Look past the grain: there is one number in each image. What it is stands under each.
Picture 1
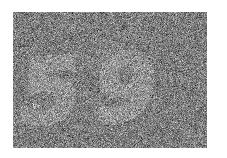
59
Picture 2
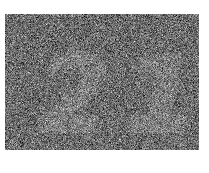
21
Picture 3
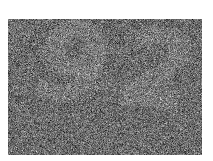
92
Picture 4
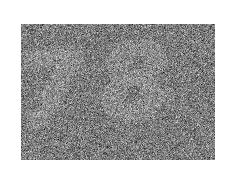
78
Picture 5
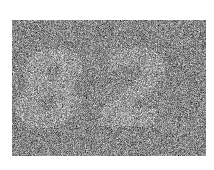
82
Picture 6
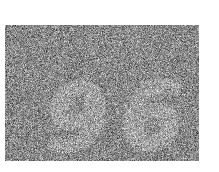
96
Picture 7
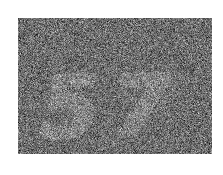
57
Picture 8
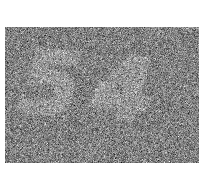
54
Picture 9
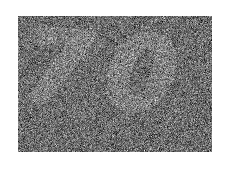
70
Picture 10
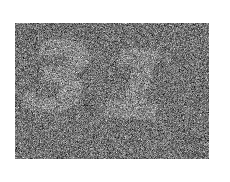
31
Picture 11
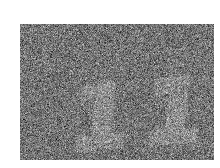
11
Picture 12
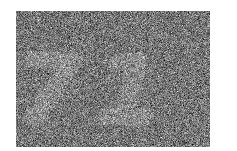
71
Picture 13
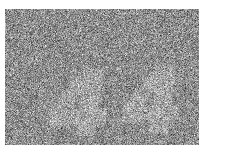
44
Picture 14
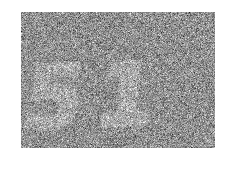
51
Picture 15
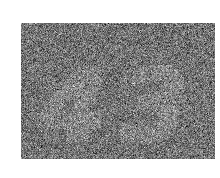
43
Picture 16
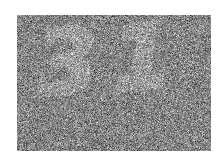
31
